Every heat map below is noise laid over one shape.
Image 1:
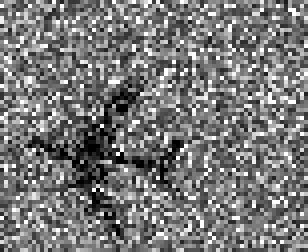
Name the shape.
airplane
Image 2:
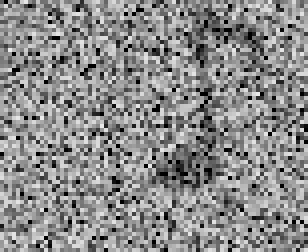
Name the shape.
musical note
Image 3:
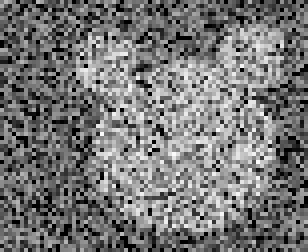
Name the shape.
bear's head
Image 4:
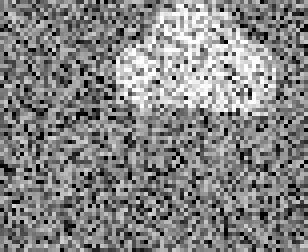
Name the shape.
cloud
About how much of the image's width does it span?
half
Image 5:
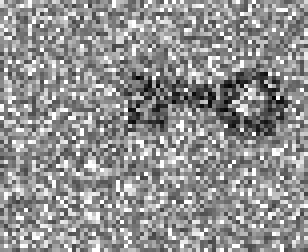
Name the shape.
key
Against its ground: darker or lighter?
darker
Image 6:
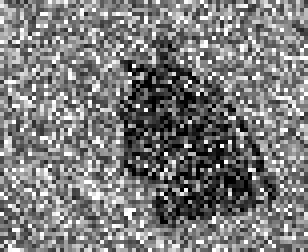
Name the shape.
chess knight
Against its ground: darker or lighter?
darker
